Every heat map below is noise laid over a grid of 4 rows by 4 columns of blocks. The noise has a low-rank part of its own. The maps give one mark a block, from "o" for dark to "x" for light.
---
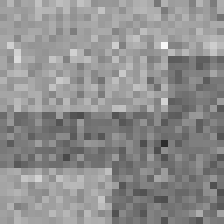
x x x x
x x x o
o o o o
x x o o
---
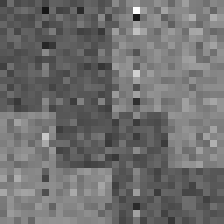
o o x x
o o x x
x o o x
x x o o
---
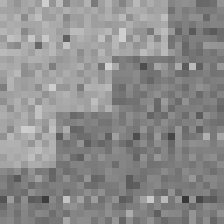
x x x o
x x o o
x o o o
o o o o
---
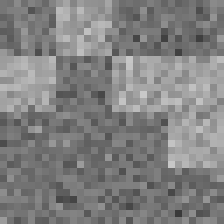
o x o o
x o x x
o o o x
o o o o
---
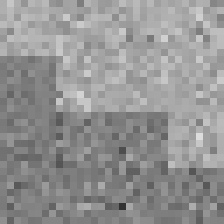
x x x x
o x x x
o o o x
o o o o
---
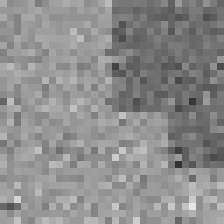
x x o o
x x o o
x x x o
x x x x
